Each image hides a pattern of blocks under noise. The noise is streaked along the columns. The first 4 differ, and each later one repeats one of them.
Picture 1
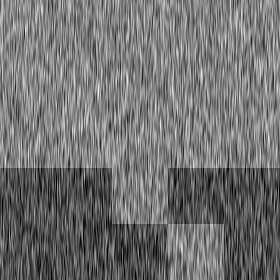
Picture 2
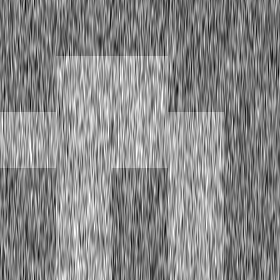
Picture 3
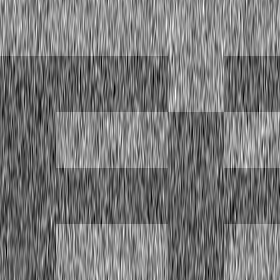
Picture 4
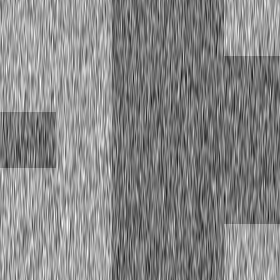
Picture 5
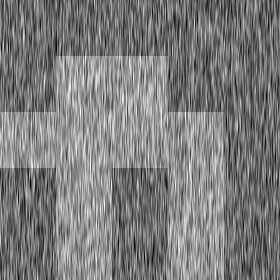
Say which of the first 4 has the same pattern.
2
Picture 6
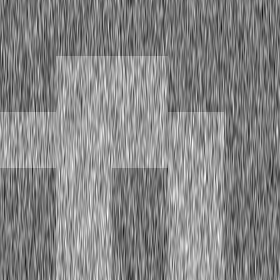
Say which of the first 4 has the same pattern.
2
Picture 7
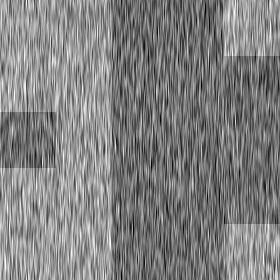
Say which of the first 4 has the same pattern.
4
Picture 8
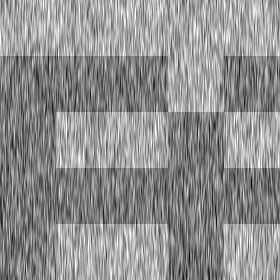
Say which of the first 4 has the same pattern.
3
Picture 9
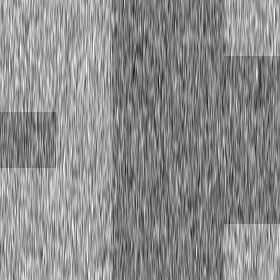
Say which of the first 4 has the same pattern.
4
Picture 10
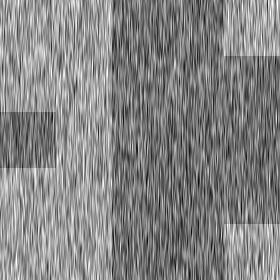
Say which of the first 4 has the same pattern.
4
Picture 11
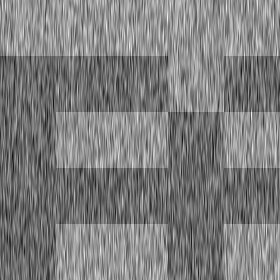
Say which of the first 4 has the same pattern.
3
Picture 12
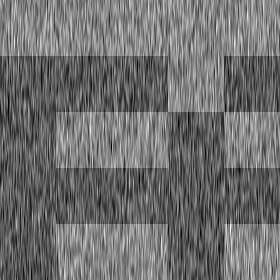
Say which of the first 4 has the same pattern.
3
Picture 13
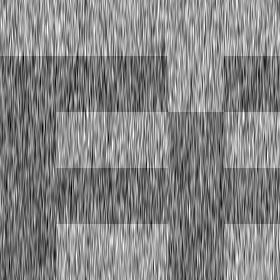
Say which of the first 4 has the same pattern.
3
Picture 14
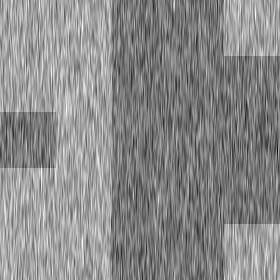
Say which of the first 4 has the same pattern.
4
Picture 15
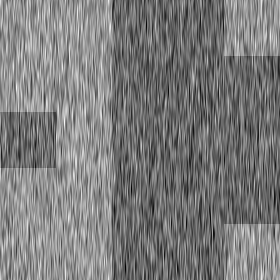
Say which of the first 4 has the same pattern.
4
